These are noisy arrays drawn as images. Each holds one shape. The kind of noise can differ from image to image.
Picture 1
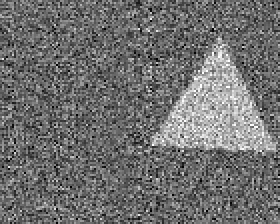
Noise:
low rank plus noise
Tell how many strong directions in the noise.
five to eight
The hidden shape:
triangle
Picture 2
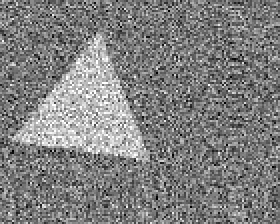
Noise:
low rank plus noise
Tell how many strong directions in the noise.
two
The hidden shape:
triangle
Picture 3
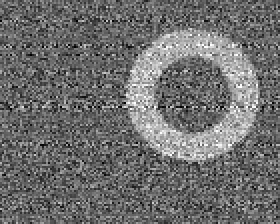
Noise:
rows of uneven size
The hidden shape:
ring
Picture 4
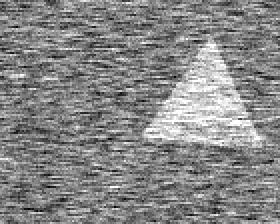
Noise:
streaked along the rows
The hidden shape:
triangle
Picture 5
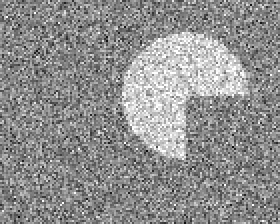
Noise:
independent entries
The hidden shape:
disc with a wedge cut out
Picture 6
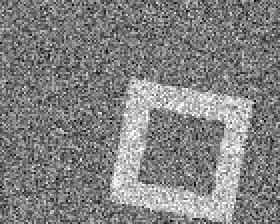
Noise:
independent entries
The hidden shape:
square frame
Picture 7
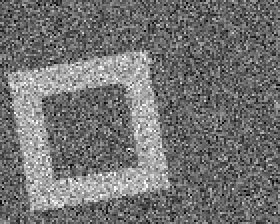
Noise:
independent entries
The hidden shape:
square frame
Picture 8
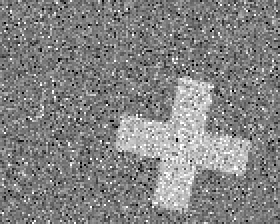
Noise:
heavy tails
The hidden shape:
cross
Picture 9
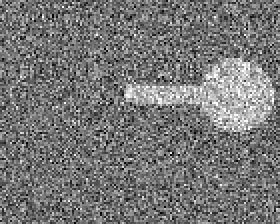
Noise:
low rank plus noise
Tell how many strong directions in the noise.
two
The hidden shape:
lollipop
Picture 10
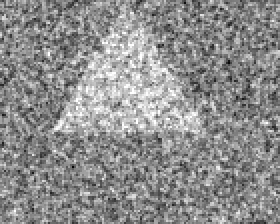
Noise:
blotchy
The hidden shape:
triangle
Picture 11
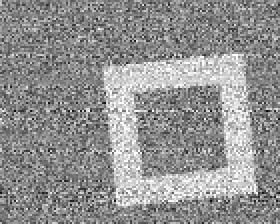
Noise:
rows of uneven size
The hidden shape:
square frame
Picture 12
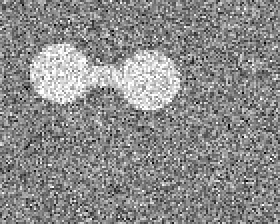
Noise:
independent entries
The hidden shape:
dumbbell
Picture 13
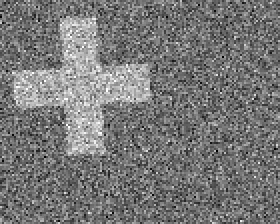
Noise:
independent entries
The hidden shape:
cross
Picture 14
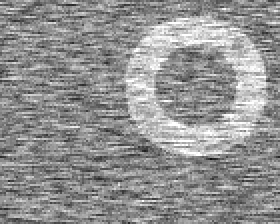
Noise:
streaked along the rows
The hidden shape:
ring
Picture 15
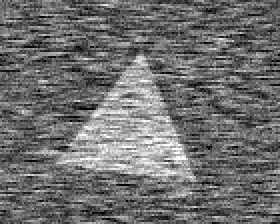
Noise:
streaked along the rows
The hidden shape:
triangle
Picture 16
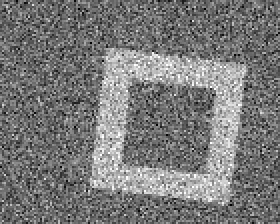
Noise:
independent entries
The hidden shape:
square frame
